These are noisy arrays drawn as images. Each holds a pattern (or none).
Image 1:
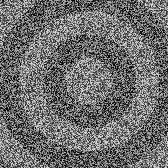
rings round one point
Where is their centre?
centre
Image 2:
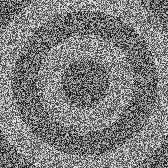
rings round one point
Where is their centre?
centre
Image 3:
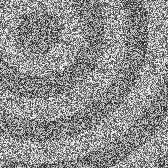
rings round one point
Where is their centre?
top left
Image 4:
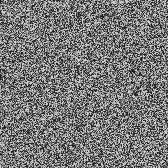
only noise
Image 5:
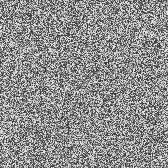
only noise
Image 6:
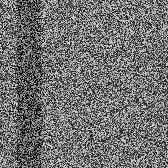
one vertical stripe
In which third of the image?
left
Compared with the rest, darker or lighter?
darker
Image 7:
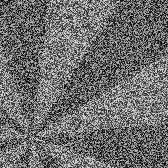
spokes from one point
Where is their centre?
bottom left
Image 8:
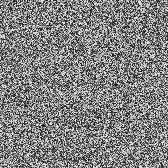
only noise
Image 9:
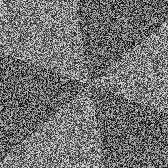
spokes from one point
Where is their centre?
centre
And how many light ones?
3
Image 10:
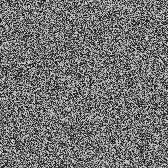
only noise
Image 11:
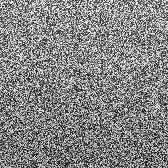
a smooth slope
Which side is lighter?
top
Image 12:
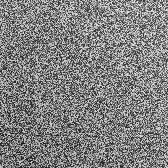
a smooth slope
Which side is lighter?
top right
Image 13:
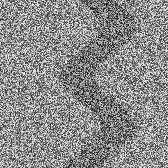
a wavy band
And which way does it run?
top to bottom
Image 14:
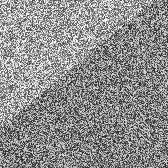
a sharp edge
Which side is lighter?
top left
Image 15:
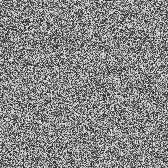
only noise
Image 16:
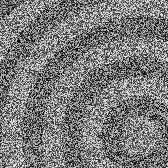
rings round one point
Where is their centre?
bottom right
